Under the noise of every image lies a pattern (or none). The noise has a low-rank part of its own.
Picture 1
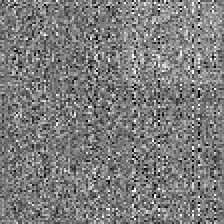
one block
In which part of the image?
top right
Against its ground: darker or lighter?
lighter
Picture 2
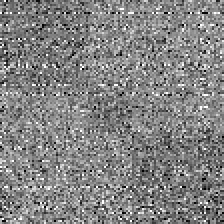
blocks along the diagonal
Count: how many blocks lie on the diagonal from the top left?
3
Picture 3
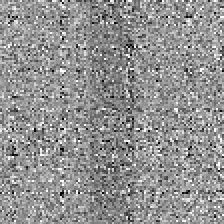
one band of columns
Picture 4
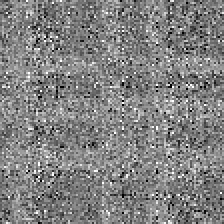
bands of rows crossing bands of columns
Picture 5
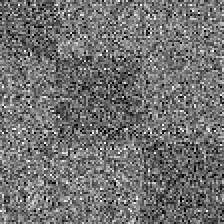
blocks along the diagonal
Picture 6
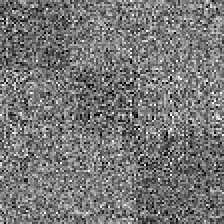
blocks along the diagonal
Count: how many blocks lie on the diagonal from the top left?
3
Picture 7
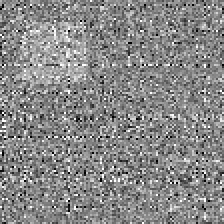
one block
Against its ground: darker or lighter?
lighter
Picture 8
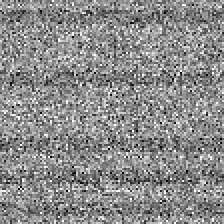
bands of rows
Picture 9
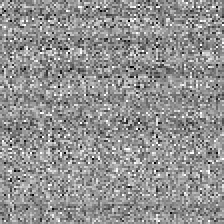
bands of rows
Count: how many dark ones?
6
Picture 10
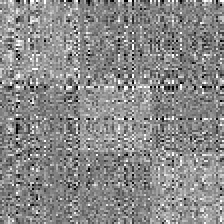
blocks along the diagonal
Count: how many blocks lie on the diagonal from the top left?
3
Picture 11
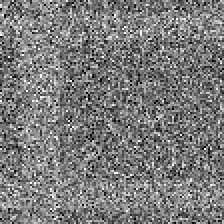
bands of rows crossing bands of columns
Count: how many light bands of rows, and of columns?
2 and 1
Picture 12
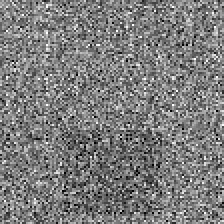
one block
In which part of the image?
bottom middle
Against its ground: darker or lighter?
darker
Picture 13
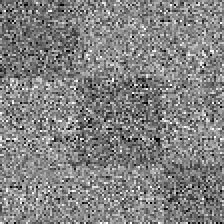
blocks along the diagonal
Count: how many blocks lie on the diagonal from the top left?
3
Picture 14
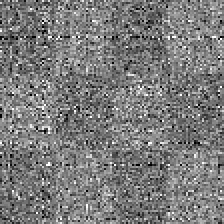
a checkerboard
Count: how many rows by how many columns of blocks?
3 by 4
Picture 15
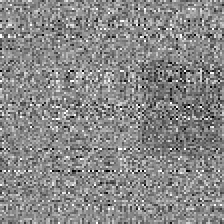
one block
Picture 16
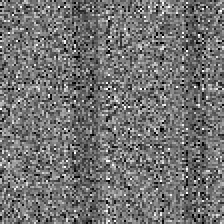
bands of columns
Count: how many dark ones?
2
